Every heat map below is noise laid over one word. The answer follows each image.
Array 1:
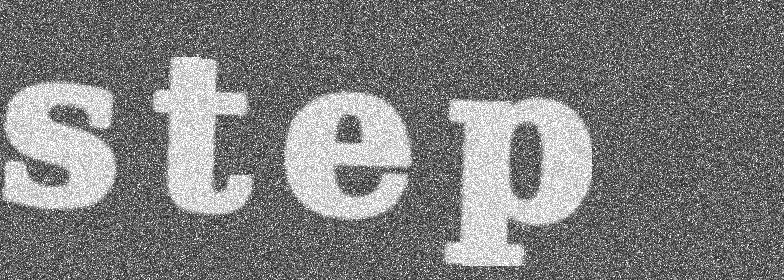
step
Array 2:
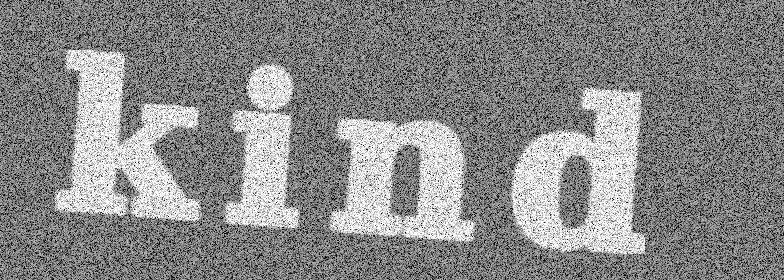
kind
